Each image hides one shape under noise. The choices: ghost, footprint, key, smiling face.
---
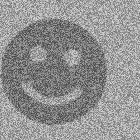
smiling face
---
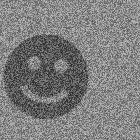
smiling face
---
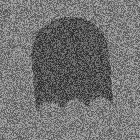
ghost
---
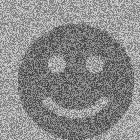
smiling face
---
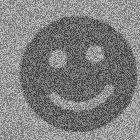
smiling face
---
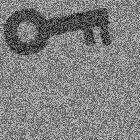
key
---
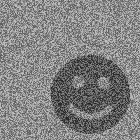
smiling face
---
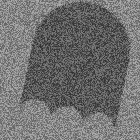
ghost
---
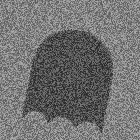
ghost
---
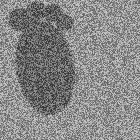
footprint
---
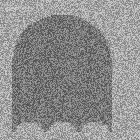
ghost
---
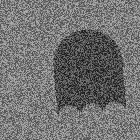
ghost
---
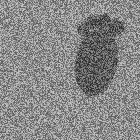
footprint
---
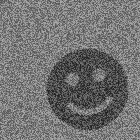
smiling face
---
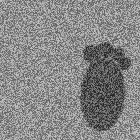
footprint
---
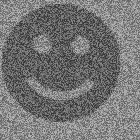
smiling face
